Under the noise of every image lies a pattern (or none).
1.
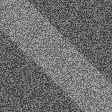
a diagonal band
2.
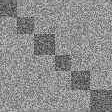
blocks along the diagonal
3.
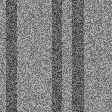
bands of columns
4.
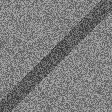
a diagonal band
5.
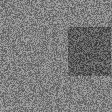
one block
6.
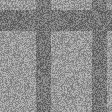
bands of rows crossing bands of columns
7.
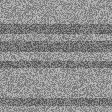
bands of rows
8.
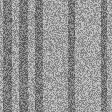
bands of columns
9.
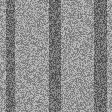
bands of columns
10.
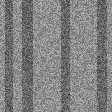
bands of columns
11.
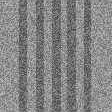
bands of columns
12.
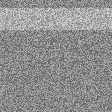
one band of rows
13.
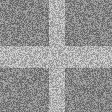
bands of rows crossing bands of columns
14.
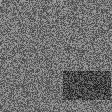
one block
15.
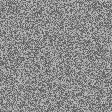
only noise
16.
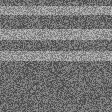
bands of rows
